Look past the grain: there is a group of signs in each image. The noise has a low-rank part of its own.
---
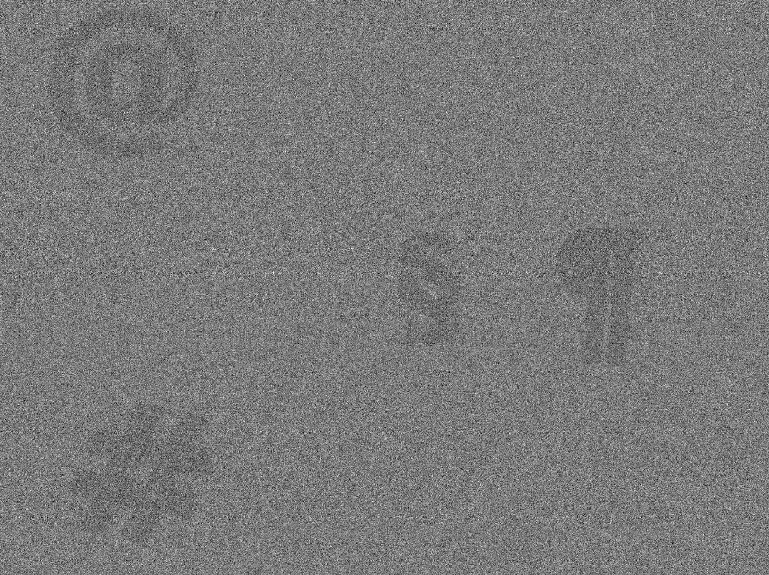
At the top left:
at sign
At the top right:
nothing
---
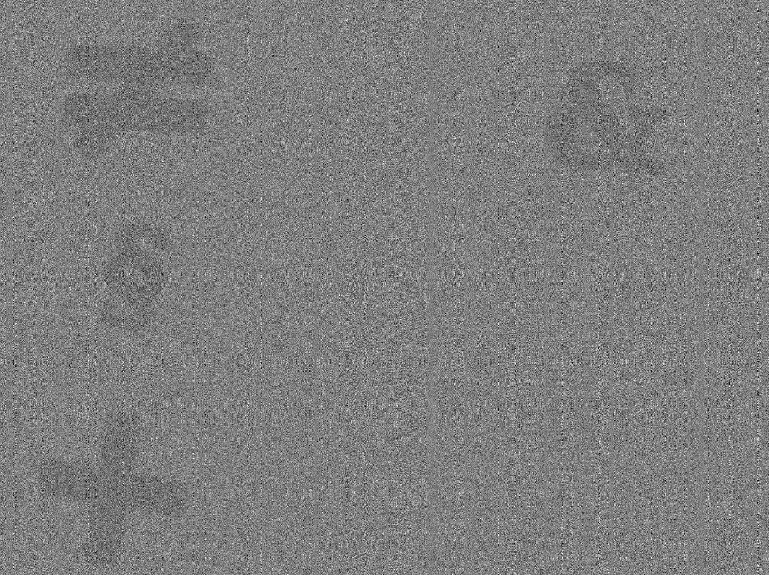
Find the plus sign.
bottom left
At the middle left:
section sign
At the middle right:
nothing
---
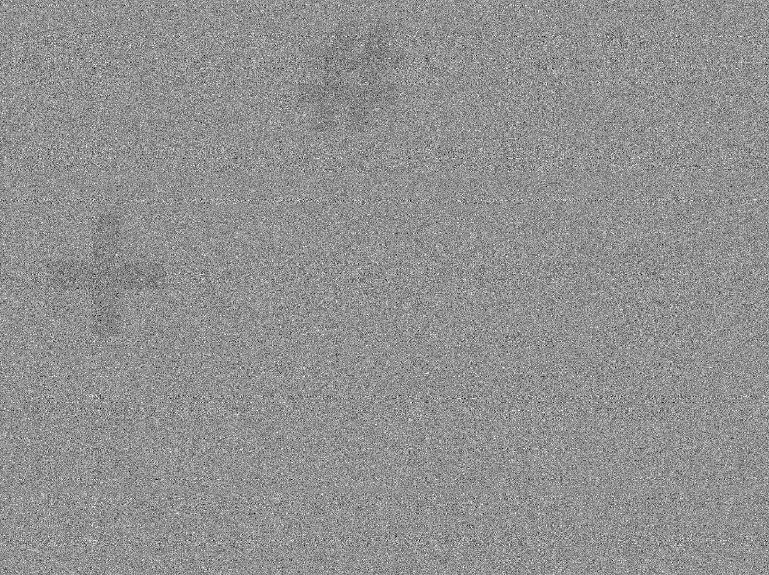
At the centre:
nothing
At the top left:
nothing
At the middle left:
plus sign
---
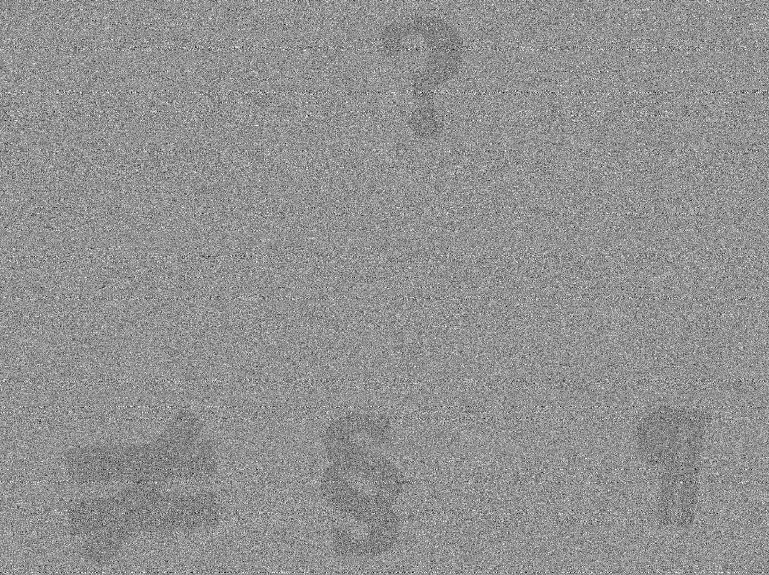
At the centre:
nothing
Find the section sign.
bottom middle
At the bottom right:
pilcrow
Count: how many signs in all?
4
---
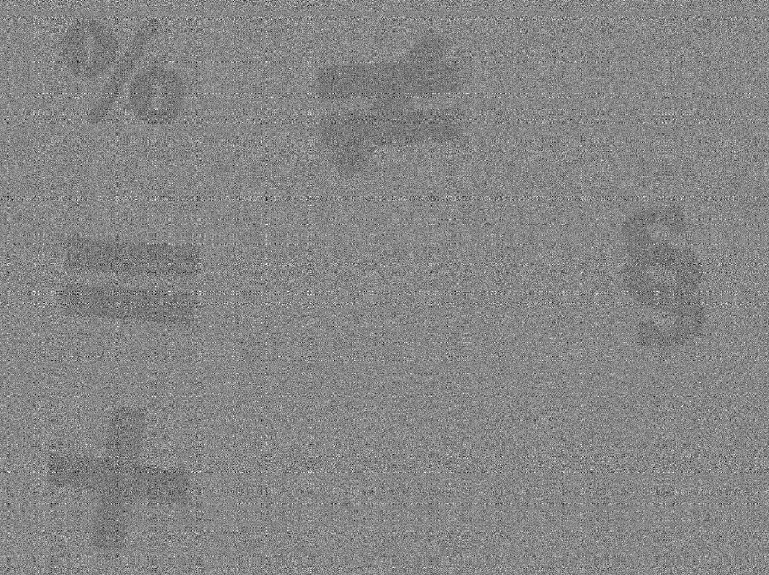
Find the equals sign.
middle left
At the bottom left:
plus sign
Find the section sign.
middle right
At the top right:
nothing
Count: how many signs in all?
5
